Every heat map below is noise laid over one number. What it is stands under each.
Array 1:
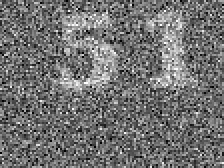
51
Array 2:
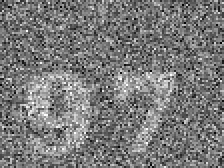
97
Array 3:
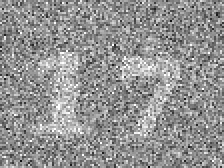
17
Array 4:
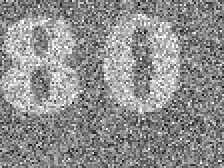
80
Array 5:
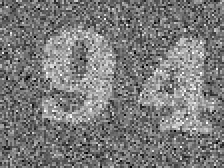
94
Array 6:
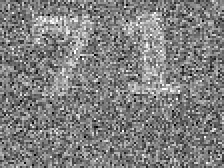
71
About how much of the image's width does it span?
two thirds
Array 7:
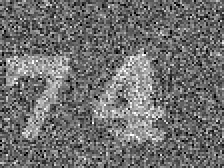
74
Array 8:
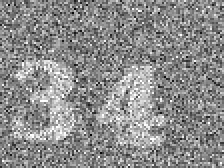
34
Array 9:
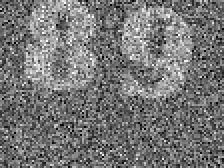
89
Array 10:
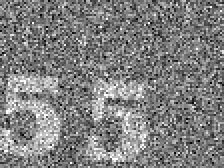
55
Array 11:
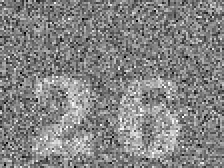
26
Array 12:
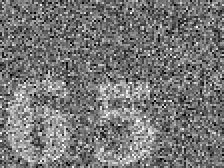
65
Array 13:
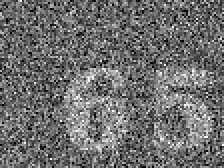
65
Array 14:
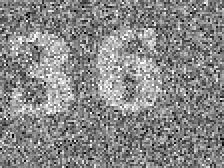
36
